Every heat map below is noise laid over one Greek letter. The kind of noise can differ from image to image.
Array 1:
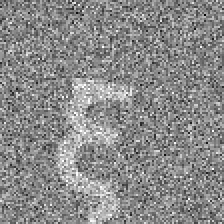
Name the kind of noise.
independent entries
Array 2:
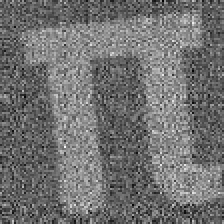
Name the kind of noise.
low rank plus noise
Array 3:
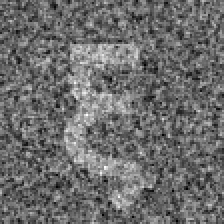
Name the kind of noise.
blotchy
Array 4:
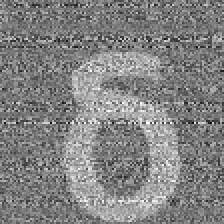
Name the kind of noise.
rows of uneven size
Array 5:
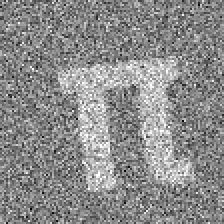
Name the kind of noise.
independent entries
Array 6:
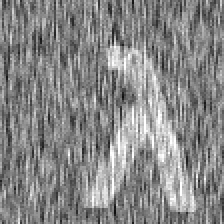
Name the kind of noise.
streaked along the columns
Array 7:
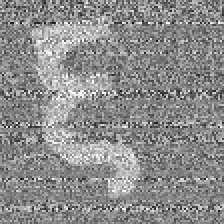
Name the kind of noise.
rows of uneven size
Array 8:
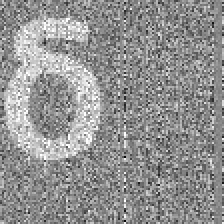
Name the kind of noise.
columns of uneven size
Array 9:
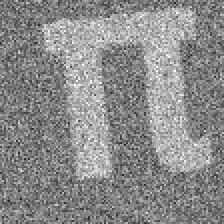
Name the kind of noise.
independent entries
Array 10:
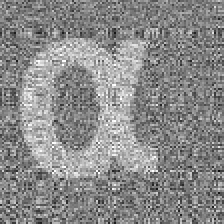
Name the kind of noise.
low rank plus noise
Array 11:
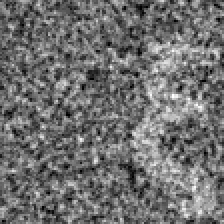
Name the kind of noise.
blotchy
